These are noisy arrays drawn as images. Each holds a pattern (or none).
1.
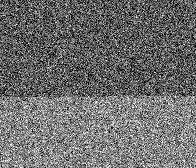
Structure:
a sharp edge
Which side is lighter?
bottom
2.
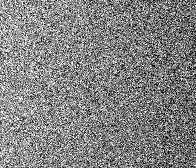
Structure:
a smooth slope
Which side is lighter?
left
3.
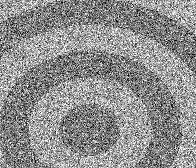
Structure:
rings round one point
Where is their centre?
bottom middle
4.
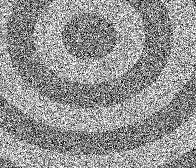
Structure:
rings round one point
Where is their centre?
top middle
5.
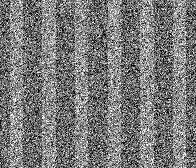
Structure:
vertical stripes
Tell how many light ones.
6
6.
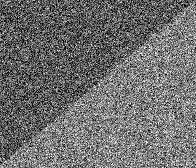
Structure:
a sharp edge
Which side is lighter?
bottom right
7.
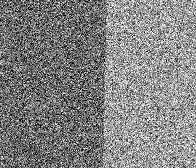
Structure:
a sharp edge
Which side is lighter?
right
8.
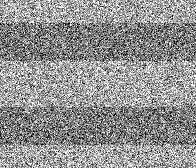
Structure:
horizontal stripes
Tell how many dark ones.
2
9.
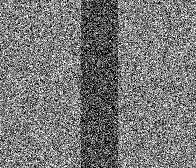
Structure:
one vertical stripe
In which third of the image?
middle
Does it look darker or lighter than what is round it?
darker
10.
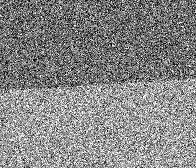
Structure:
a sharp edge
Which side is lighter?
bottom
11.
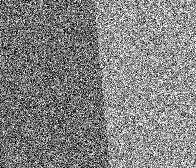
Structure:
a sharp edge
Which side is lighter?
right
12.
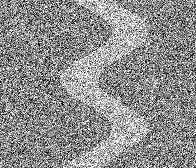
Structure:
a wavy band
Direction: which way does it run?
top to bottom
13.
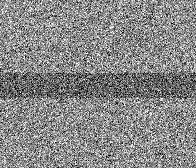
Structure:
one horizontal stripe
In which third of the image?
middle
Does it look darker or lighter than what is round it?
darker
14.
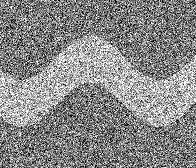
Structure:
a wavy band
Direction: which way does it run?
left to right
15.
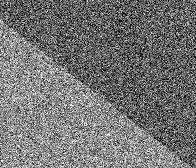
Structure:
a sharp edge
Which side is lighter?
bottom left
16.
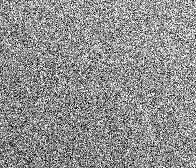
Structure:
a smooth slope
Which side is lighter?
top right
